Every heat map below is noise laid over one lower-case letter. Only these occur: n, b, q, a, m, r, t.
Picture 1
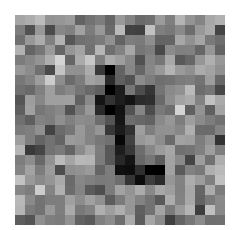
dark t
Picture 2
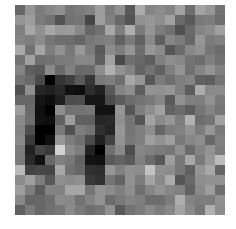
dark n
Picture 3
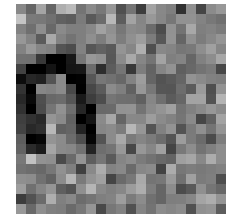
dark n
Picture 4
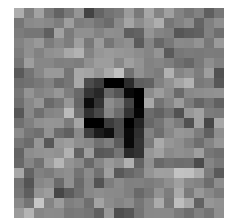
dark q, centre
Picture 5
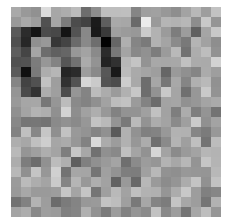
dark m
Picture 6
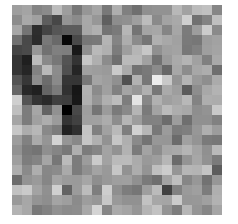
dark q
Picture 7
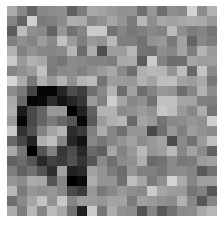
dark q
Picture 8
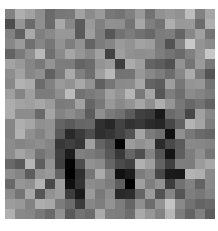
dark m
